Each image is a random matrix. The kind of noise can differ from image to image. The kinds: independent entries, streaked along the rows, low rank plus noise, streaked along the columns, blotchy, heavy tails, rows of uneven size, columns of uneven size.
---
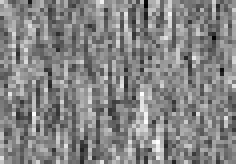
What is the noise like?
streaked along the columns
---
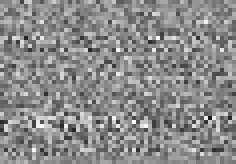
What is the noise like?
rows of uneven size
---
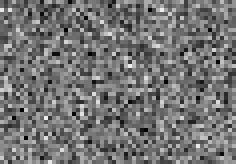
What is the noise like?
independent entries
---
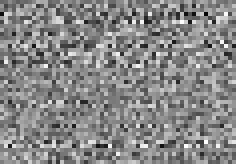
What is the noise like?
rows of uneven size
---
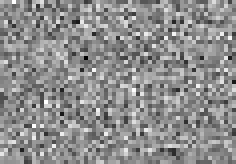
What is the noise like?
low rank plus noise
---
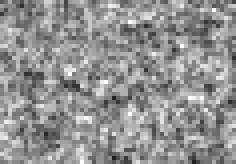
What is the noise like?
blotchy
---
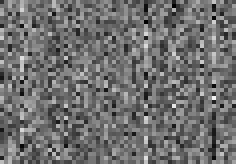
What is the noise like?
columns of uneven size
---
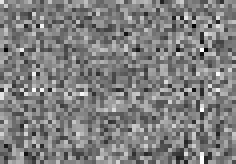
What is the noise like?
low rank plus noise
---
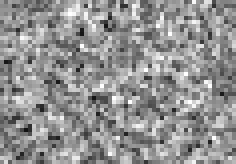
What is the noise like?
blotchy
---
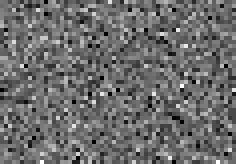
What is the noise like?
heavy tails
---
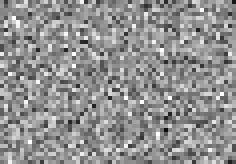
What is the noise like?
independent entries
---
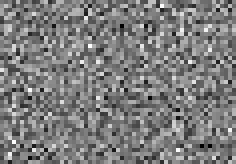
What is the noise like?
low rank plus noise
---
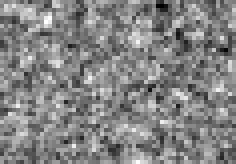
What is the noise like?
blotchy
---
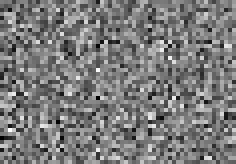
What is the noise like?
low rank plus noise
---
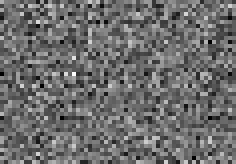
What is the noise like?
low rank plus noise
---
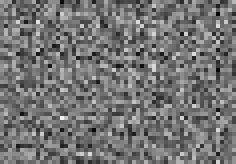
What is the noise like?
low rank plus noise
